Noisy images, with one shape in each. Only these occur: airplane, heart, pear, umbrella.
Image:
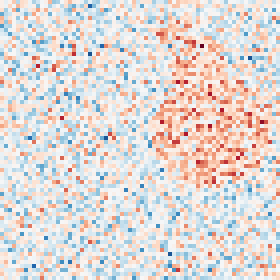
pear
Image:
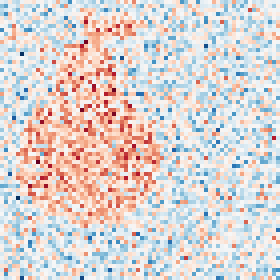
pear
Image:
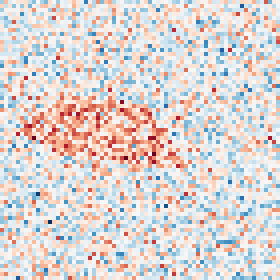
umbrella
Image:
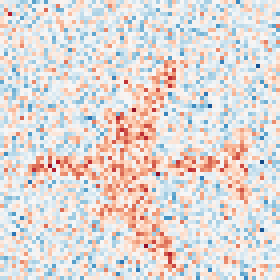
airplane
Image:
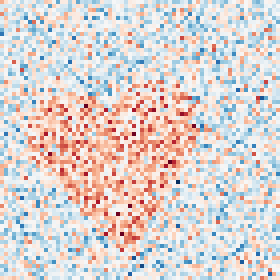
heart
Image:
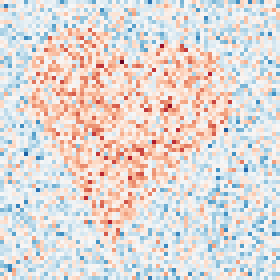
heart
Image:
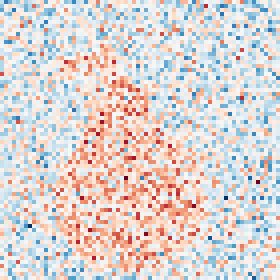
pear
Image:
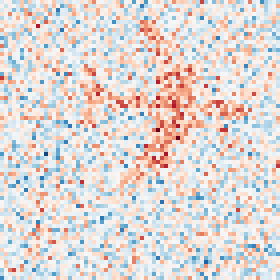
airplane
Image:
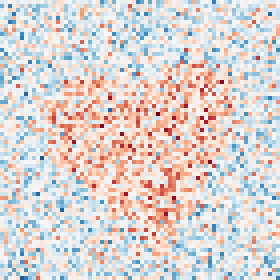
heart
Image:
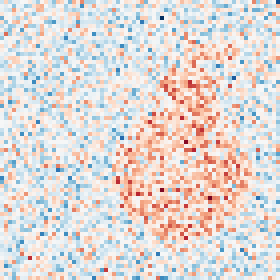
pear
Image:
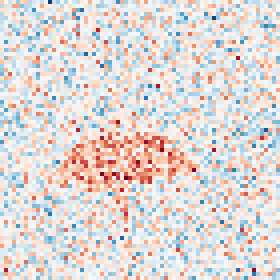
umbrella
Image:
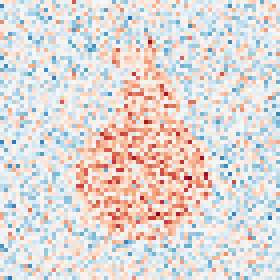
pear
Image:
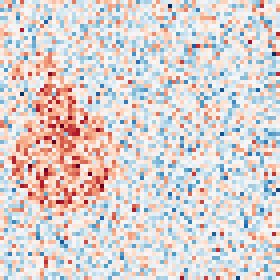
pear
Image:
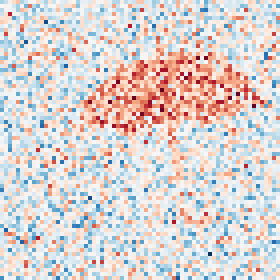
umbrella
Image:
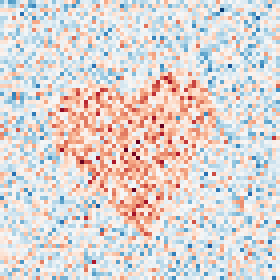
heart
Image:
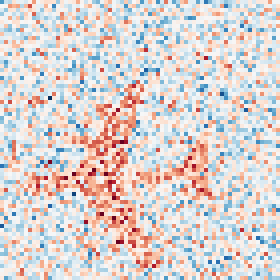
airplane
